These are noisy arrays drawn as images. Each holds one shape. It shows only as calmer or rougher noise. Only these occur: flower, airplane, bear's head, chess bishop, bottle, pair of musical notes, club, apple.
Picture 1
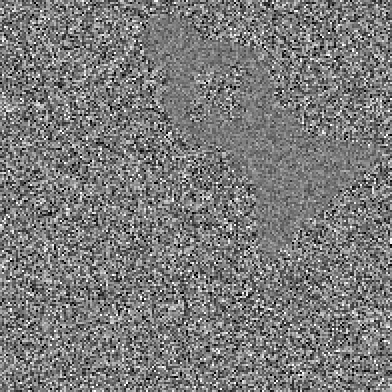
chess bishop
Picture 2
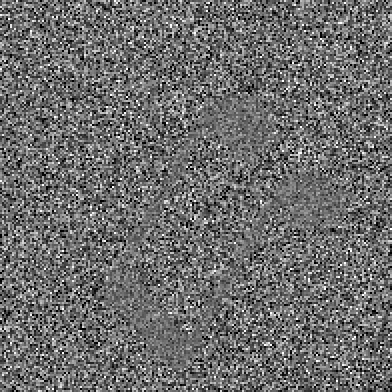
pair of musical notes
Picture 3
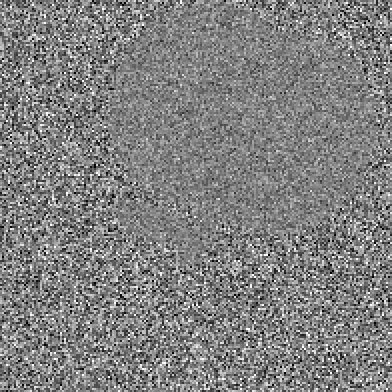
apple
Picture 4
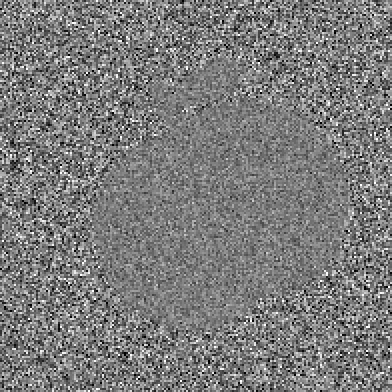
apple
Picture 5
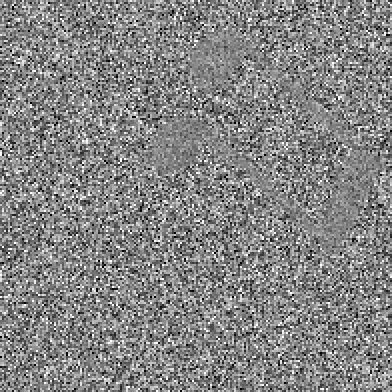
pair of musical notes
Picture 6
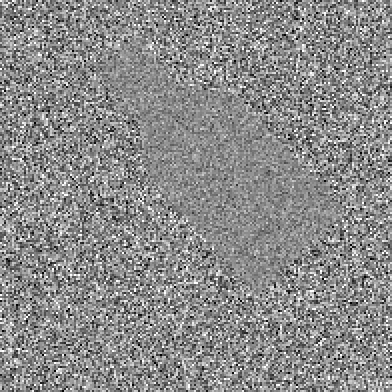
bottle
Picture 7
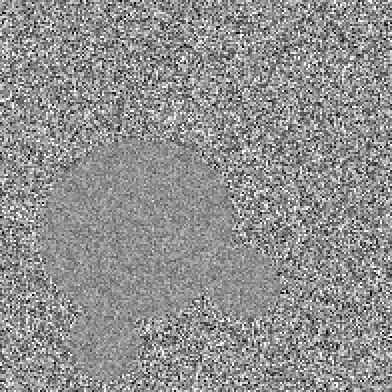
bear's head
